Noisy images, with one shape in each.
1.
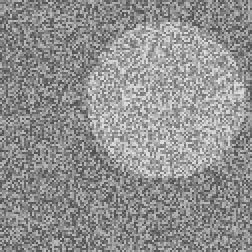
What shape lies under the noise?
disc
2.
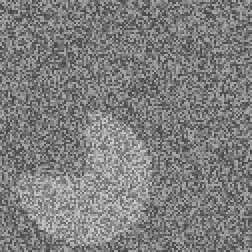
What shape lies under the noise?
disc with a wedge cut out
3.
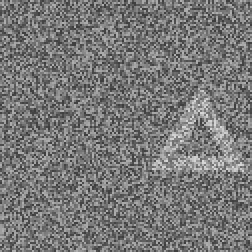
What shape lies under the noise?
triangle frame
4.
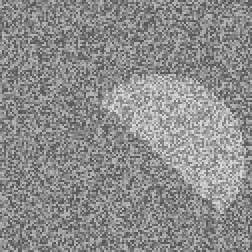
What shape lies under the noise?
half disc
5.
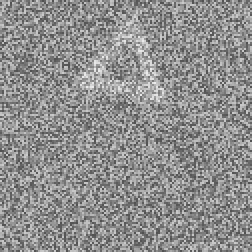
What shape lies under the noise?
triangle frame
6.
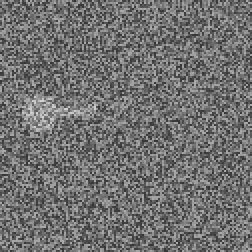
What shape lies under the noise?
lollipop
